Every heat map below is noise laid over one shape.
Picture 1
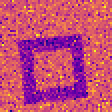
square frame
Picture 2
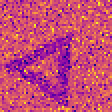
triangle frame
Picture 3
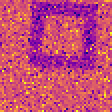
square frame
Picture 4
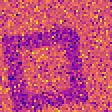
square frame
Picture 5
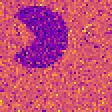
disc with a wedge cut out
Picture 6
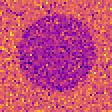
disc
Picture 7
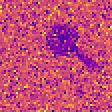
lollipop
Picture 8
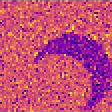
crescent
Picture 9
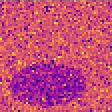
ellipse
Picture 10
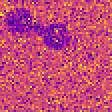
dumbbell
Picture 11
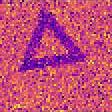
triangle frame
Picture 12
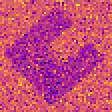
square with a notch
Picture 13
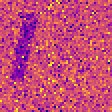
bar
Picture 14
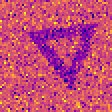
triangle frame
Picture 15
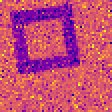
square frame
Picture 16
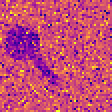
lollipop
